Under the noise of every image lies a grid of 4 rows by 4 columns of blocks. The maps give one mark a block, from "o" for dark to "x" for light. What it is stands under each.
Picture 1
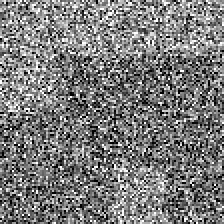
x x x x
x o o o
o o o o
o o x o
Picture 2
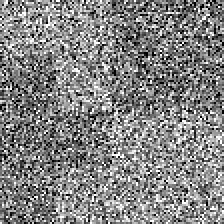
x x o o
o x o o
o o x x
o x x x
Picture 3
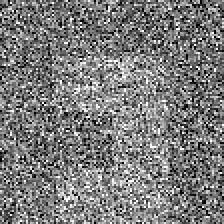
o o o o
o x x o
o o x o
o x x o
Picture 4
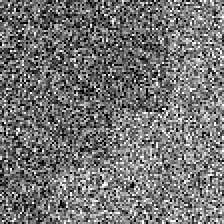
o o o x
o o o x
o o x x
o x x x
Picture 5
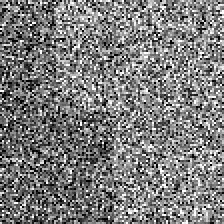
o x x x
o x x x
o o x x
o o x x
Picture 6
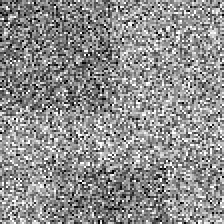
o o x x
o o x x
x x x x
x o o x
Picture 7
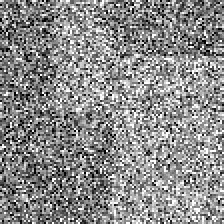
o x o o
o x x x
o o x x
o o x x
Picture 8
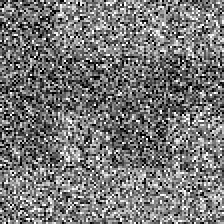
o x x x
o o o o
o x o x
x x x x
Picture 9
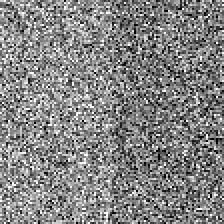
x x o o
x x o o
x x o o
x x o o
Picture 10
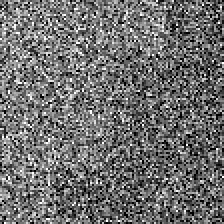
x x x o
x x o o
x x o o
x o o o
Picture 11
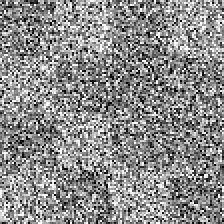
o x o x
x o o o
o x o o
x o x o
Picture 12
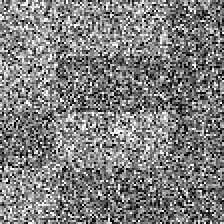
x x x o
x o o o
o x x o
x o o o
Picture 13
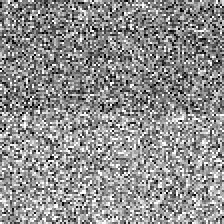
o o o o
o o o o
x x x x
x x x x
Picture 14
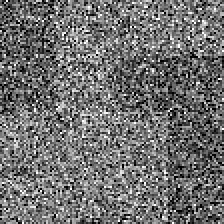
o x x x
o x o o
x x x o
x x x o
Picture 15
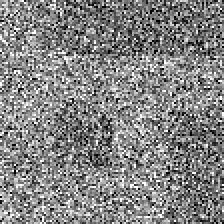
x o o o
x x x x
x o x o
x x x o
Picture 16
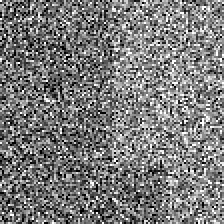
o o x x
o o x x
o o x x
o o o x
